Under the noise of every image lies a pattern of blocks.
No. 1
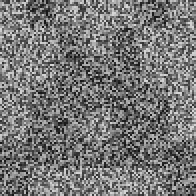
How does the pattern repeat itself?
left and right mirror each other
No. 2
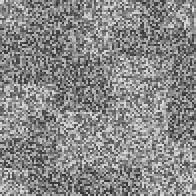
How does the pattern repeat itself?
mirrored about the diagonal from the top left
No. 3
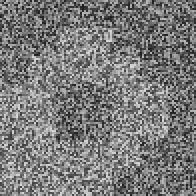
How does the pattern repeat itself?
mirrored about the diagonal from the bottom left
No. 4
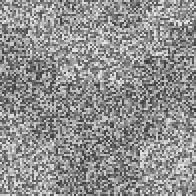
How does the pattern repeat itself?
left and right mirror each other
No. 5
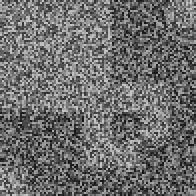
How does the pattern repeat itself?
mirrored about the diagonal from the top left
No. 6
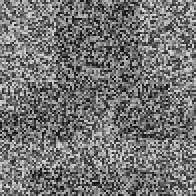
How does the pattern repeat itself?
left and right mirror each other
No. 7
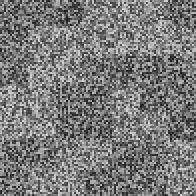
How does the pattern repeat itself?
no symmetry
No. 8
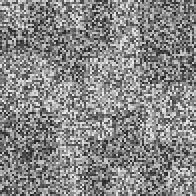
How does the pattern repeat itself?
the same after a half turn
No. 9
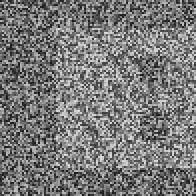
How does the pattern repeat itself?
top and bottom mirror each other
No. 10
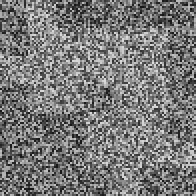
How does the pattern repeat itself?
mirrored about the diagonal from the bottom left
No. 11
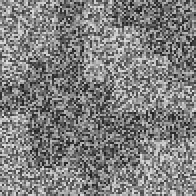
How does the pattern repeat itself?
mirrored about the diagonal from the bottom left
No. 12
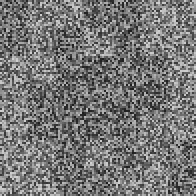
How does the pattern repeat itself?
the same after a half turn
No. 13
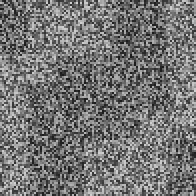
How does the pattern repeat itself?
the same after a half turn
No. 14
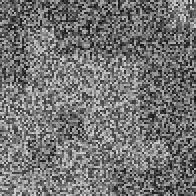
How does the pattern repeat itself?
mirrored about the diagonal from the bottom left
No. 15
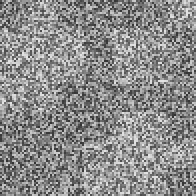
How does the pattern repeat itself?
mirrored about the diagonal from the bottom left
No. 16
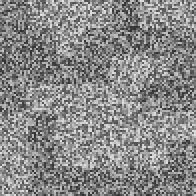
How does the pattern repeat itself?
no symmetry
